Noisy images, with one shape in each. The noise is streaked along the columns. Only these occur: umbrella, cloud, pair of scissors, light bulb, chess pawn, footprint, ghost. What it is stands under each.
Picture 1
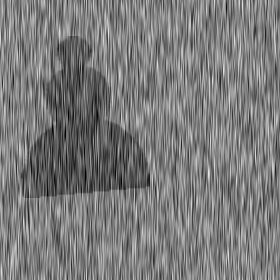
chess pawn
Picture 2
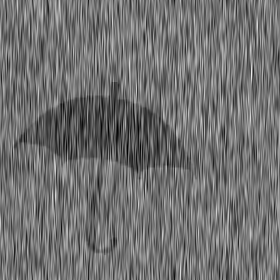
umbrella
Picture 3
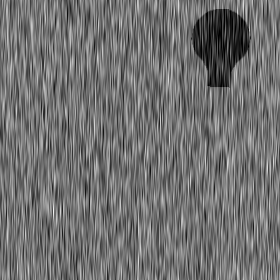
light bulb
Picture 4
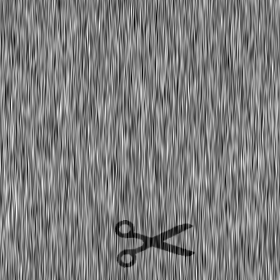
pair of scissors
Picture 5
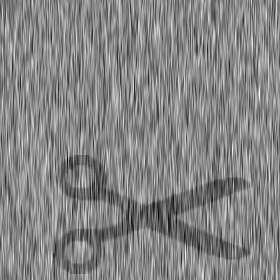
pair of scissors
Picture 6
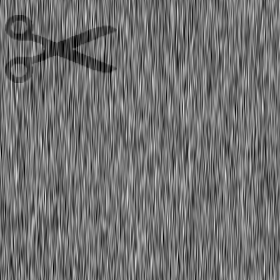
pair of scissors
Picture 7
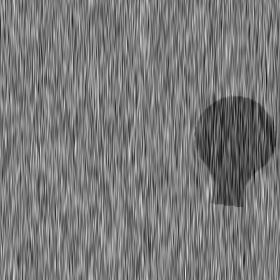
light bulb
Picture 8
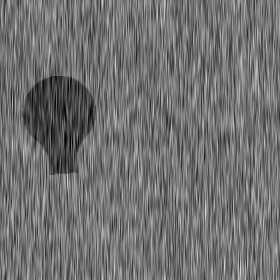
light bulb
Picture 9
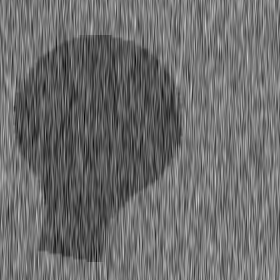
light bulb
